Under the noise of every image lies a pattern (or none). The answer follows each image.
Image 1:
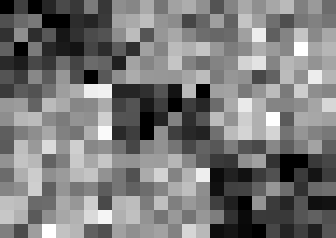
blocks along the diagonal
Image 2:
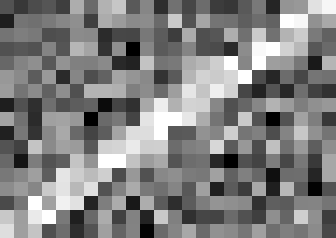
a diagonal band
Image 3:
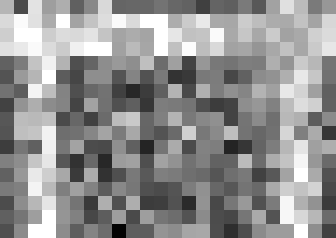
bands of rows crossing bands of columns
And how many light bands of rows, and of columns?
1 and 2
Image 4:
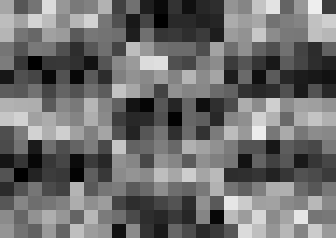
a checkerboard
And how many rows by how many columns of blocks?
5 by 3
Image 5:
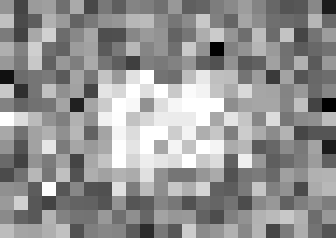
one block
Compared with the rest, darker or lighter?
lighter
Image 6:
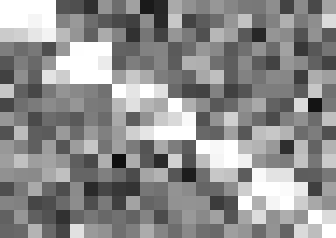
blocks along the diagonal
